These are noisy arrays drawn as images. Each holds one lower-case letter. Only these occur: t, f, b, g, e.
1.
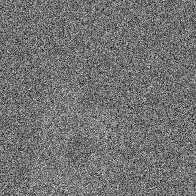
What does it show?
light b
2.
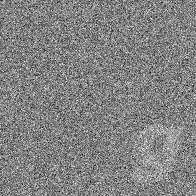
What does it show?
light g, bottom right
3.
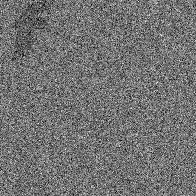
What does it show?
dark f, top left
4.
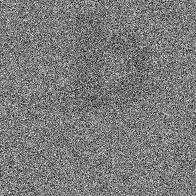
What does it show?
dark b
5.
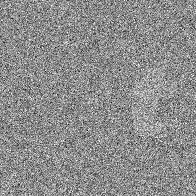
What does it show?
light t, middle right
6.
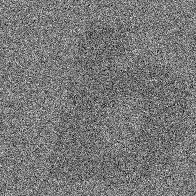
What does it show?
dark b
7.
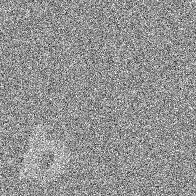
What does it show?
light b, bottom left
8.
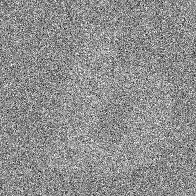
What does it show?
light b
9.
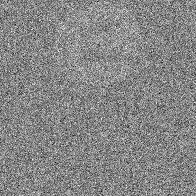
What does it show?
light e, top middle
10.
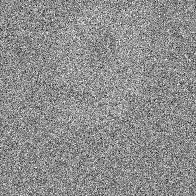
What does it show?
light g
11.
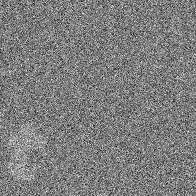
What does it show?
light t, bottom left
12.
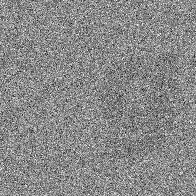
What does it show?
dark g
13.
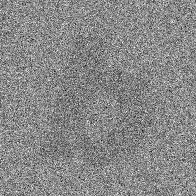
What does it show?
dark b
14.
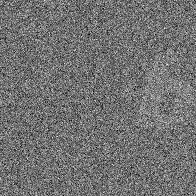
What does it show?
light b, middle right
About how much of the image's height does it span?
a third
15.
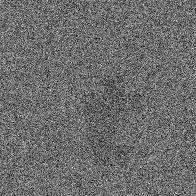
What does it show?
dark t
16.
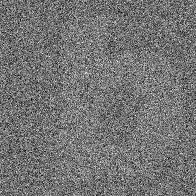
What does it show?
light b
